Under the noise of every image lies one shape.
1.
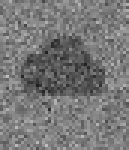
cloud
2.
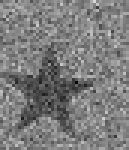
star
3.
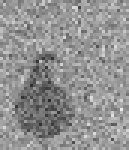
pear
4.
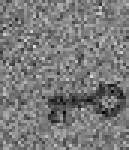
key
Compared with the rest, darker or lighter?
darker
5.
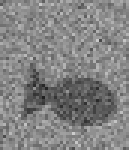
fish
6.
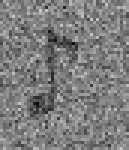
musical note
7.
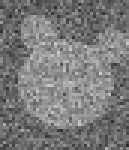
bear's head
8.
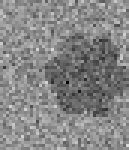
flower
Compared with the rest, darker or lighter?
darker
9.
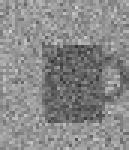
cup
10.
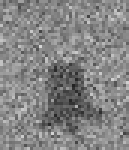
bell
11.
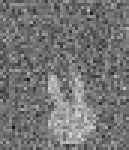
rabbit's head
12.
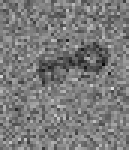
key
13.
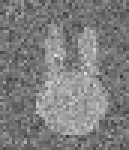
rabbit's head
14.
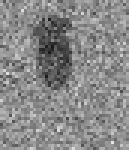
footprint
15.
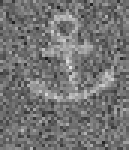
anchor
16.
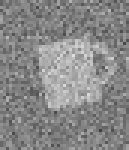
cup
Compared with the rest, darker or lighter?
lighter
